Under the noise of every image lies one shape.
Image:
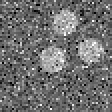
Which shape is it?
three dots
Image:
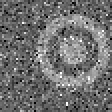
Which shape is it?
bullseye
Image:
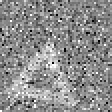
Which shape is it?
triangle frame
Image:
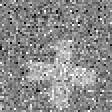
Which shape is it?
cross
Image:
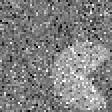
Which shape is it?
disc with a wedge cut out
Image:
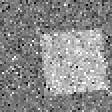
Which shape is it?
square
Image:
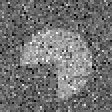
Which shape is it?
disc with a wedge cut out
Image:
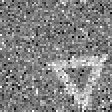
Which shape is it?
triangle frame
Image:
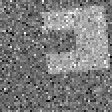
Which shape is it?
square with a notch
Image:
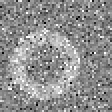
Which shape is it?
ring
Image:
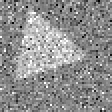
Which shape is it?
triangle
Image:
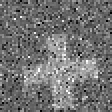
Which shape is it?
cross
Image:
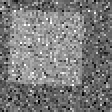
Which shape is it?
square
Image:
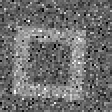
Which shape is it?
square frame
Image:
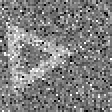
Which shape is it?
triangle frame
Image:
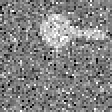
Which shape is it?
lollipop
